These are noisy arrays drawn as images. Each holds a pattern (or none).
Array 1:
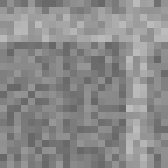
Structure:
bands of rows crossing bands of columns
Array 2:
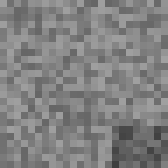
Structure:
one block
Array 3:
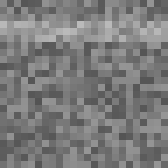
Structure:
one band of rows
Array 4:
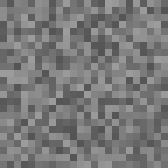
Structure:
only noise
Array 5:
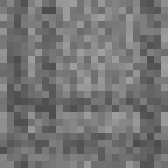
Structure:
bands of rows crossing bands of columns
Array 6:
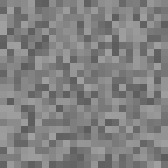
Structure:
only noise
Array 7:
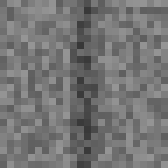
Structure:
one band of columns
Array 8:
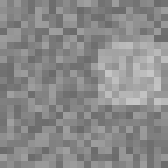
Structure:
one block
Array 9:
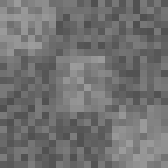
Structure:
blocks along the diagonal
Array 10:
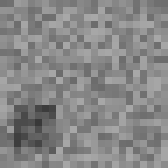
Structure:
one block
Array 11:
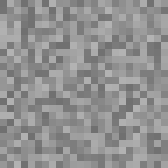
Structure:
only noise
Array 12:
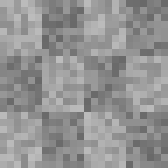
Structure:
a checkerboard
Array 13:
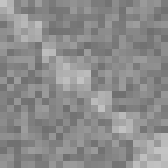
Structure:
blocks along the diagonal
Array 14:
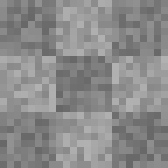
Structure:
a checkerboard
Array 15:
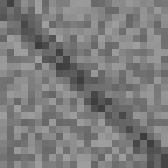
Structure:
a diagonal band
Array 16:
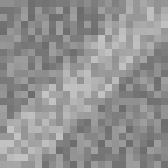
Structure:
a diagonal band
